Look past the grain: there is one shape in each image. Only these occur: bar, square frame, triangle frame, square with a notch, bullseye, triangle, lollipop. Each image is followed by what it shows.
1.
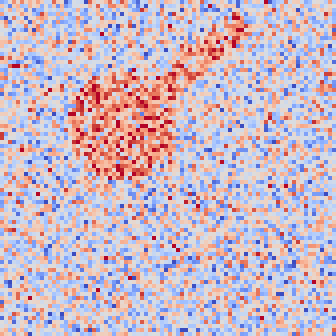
lollipop
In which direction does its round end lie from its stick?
down and left
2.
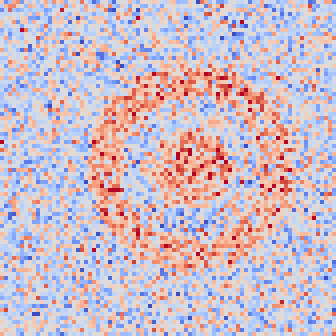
bullseye
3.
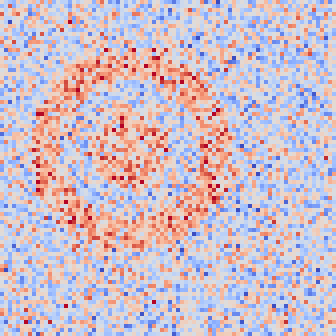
bullseye
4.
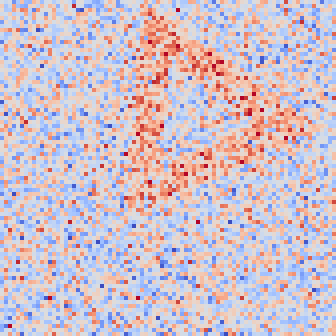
triangle frame
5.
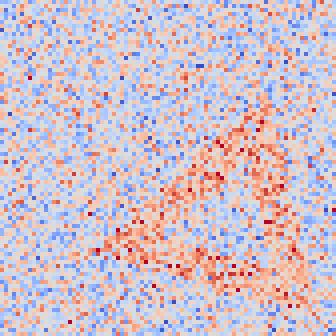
triangle frame
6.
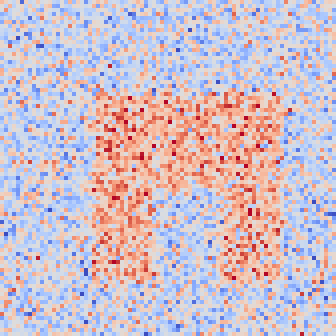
square with a notch
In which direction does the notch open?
down
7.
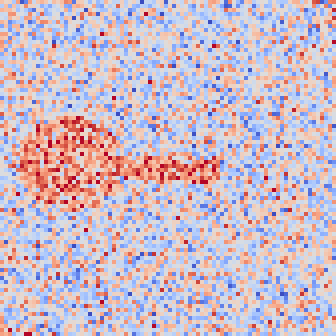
lollipop
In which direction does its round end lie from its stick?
left
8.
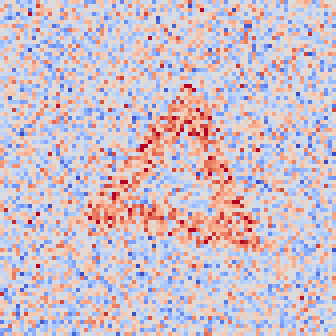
triangle frame
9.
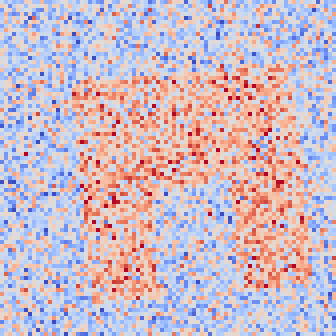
square with a notch
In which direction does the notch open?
down
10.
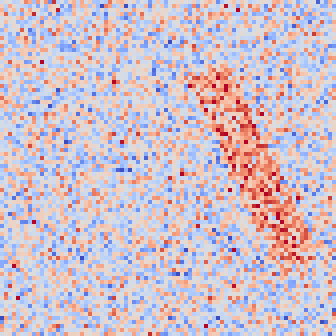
bar
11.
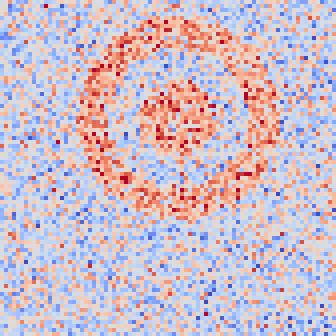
bullseye
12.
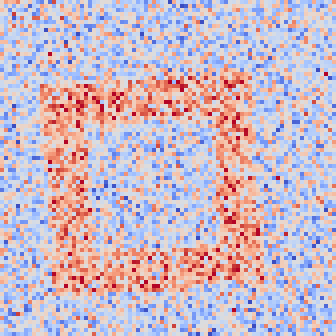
square frame
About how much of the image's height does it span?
two thirds
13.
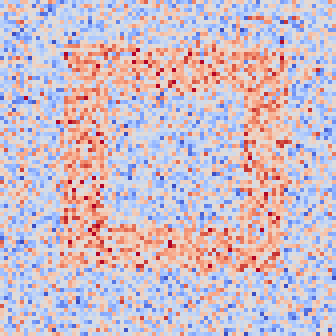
square frame
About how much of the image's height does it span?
two thirds
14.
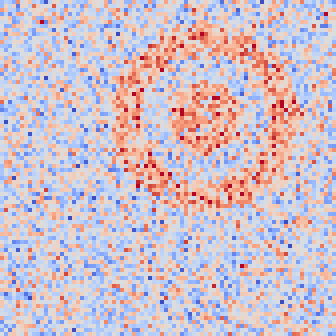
bullseye
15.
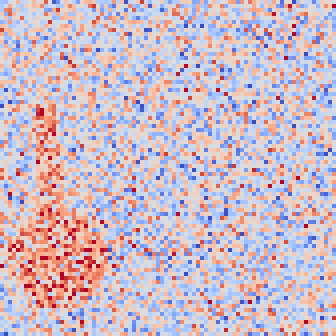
lollipop
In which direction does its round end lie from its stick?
down
